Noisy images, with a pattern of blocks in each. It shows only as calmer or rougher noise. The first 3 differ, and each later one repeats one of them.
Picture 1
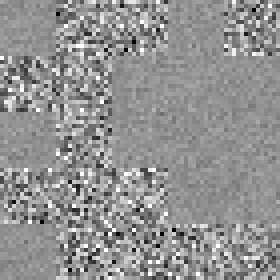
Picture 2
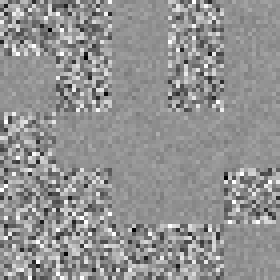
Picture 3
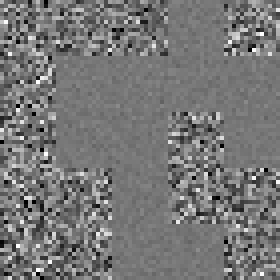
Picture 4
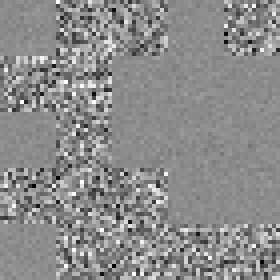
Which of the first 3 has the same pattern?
1
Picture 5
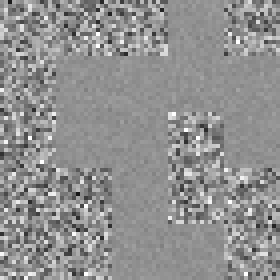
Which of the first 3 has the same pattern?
3
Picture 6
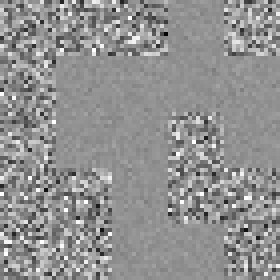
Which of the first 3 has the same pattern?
3
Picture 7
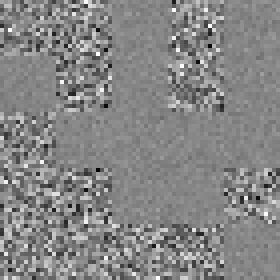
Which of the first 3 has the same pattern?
2
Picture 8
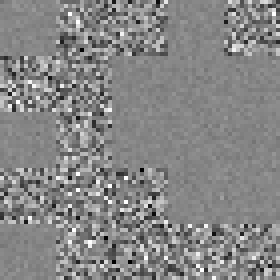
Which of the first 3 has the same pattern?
1
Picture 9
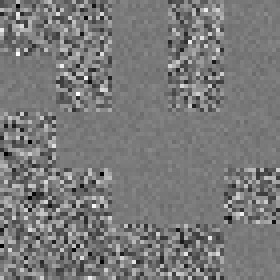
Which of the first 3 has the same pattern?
2
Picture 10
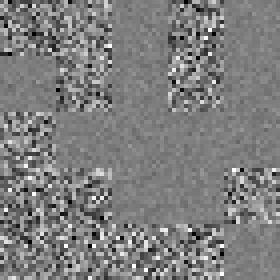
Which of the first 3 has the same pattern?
2
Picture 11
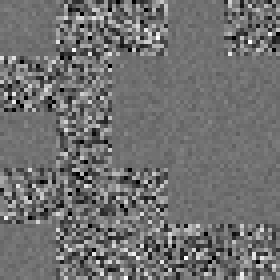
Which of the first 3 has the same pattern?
1
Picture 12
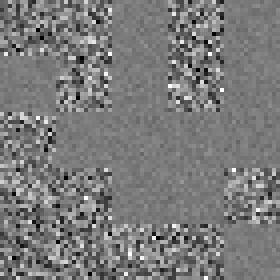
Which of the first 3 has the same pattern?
2
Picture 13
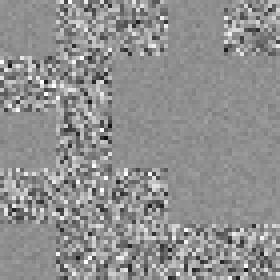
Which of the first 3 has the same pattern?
1
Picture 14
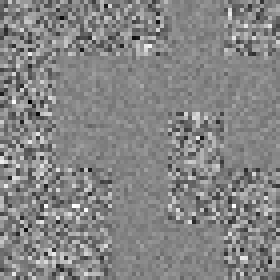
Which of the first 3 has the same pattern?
3
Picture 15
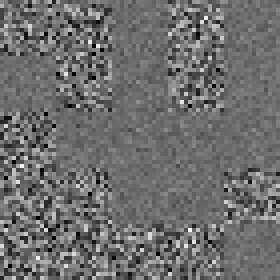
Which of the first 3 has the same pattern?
2
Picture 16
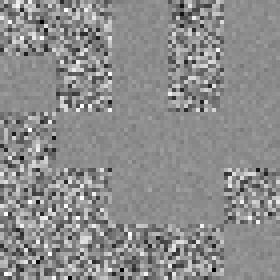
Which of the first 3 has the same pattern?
2
